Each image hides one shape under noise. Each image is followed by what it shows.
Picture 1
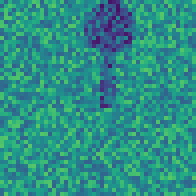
lollipop
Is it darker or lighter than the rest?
darker
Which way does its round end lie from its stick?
up
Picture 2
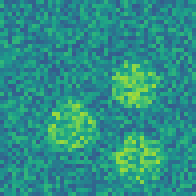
three dots
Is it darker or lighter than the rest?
lighter
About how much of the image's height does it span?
two thirds
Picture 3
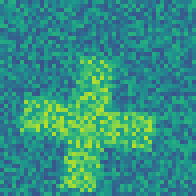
cross
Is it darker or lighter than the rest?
lighter
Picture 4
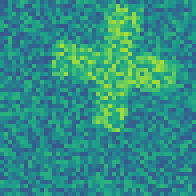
cross
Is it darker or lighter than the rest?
lighter
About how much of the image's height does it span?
two thirds
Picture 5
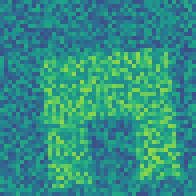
square with a notch
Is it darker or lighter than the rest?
lighter
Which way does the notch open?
down
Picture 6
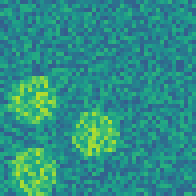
three dots
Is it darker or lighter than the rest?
lighter
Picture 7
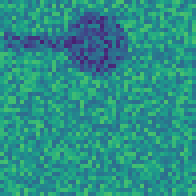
lollipop
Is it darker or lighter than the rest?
darker
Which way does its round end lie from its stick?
right
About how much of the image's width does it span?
two thirds
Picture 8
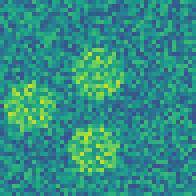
three dots
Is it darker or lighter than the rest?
lighter
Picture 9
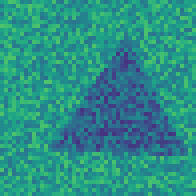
triangle
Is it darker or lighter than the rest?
darker
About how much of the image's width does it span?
two thirds
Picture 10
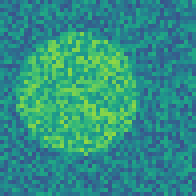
disc
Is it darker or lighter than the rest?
lighter
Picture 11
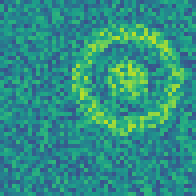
bullseye
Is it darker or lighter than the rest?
lighter
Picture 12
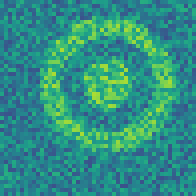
bullseye
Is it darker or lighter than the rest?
lighter
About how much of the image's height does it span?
two thirds
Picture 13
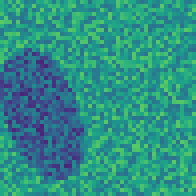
ellipse
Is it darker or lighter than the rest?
darker
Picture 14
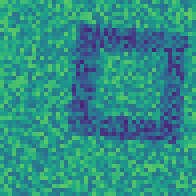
square frame
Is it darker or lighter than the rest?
darker
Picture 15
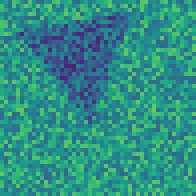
triangle
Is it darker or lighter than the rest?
darker
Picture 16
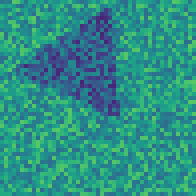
triangle
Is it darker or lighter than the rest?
darker
